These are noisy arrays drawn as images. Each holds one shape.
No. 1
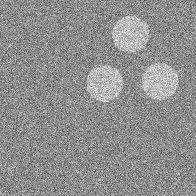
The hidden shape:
three dots
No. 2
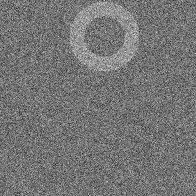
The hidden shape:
ring
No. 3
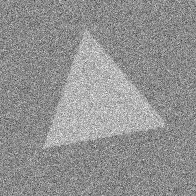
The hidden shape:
triangle
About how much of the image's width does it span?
two thirds
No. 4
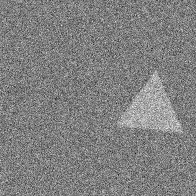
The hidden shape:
triangle
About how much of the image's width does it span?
a third
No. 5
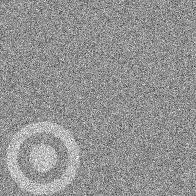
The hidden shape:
bullseye
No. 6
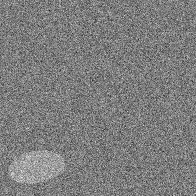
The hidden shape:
ellipse
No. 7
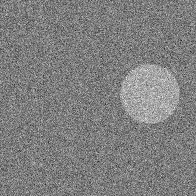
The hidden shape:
disc
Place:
middle right
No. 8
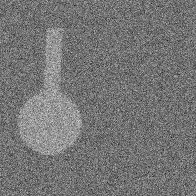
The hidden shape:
lollipop
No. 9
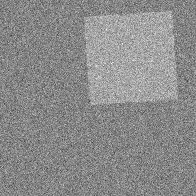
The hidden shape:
square
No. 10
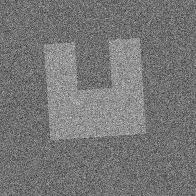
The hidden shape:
square with a notch
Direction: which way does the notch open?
up
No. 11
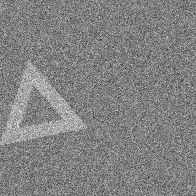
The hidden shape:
triangle frame
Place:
middle left
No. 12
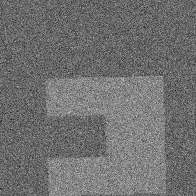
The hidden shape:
square with a notch
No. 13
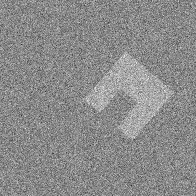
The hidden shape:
square with a notch
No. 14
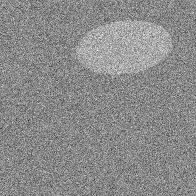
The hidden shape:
ellipse
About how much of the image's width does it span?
half
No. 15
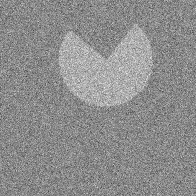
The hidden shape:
disc with a wedge cut out
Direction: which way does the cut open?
up
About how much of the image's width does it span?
half
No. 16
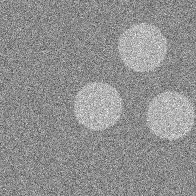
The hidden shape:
three dots
